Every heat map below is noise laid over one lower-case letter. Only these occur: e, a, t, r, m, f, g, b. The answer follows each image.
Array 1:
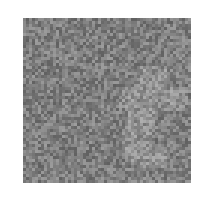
light t
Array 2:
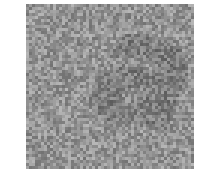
dark a
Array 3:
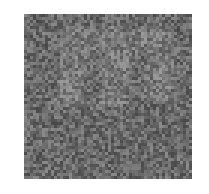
light m
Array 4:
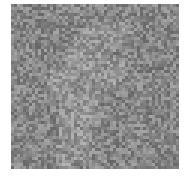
light f
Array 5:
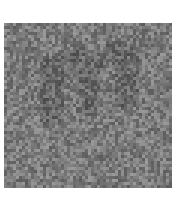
dark m
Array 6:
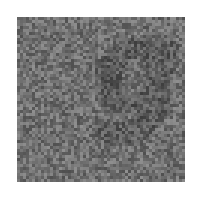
dark g
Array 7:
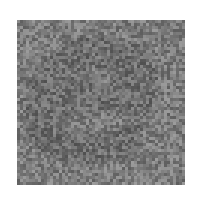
dark e
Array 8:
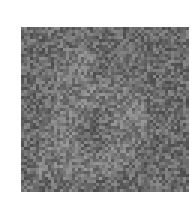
light b
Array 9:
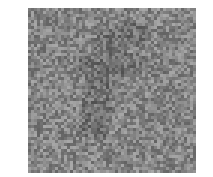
dark f
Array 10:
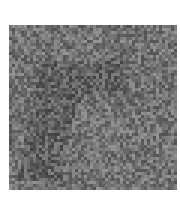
dark r
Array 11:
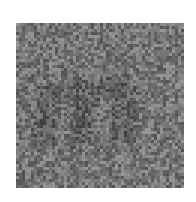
dark m
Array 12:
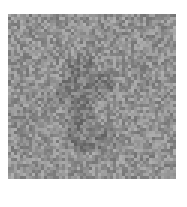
dark t
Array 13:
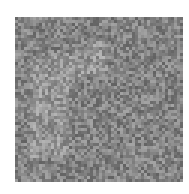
light r
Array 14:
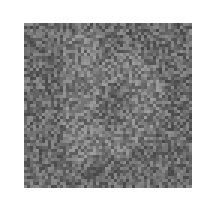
light b
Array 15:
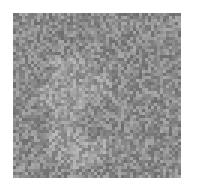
light t
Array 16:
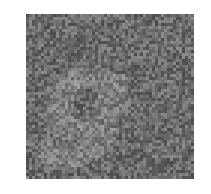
light g
